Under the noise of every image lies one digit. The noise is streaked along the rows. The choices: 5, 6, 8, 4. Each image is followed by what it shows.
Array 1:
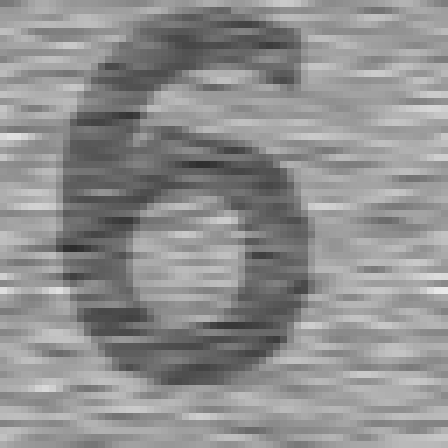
6
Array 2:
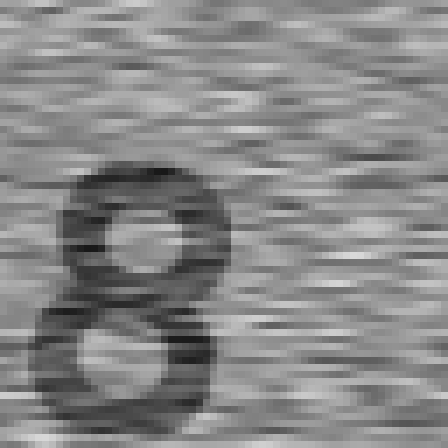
8
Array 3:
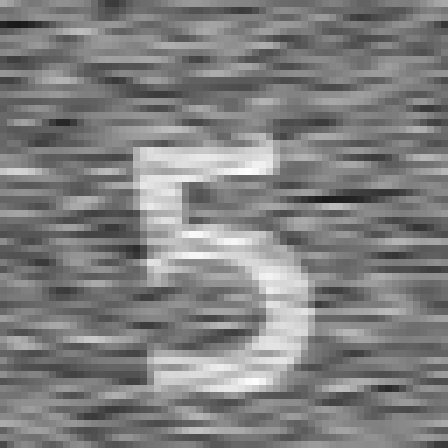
5
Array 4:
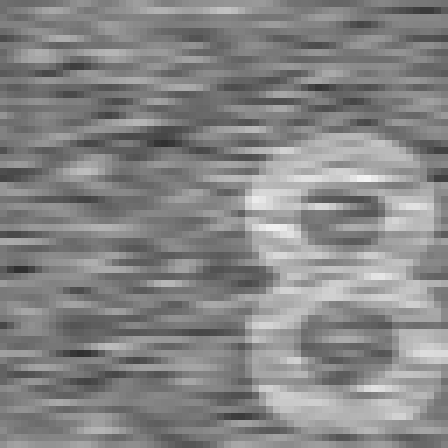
8
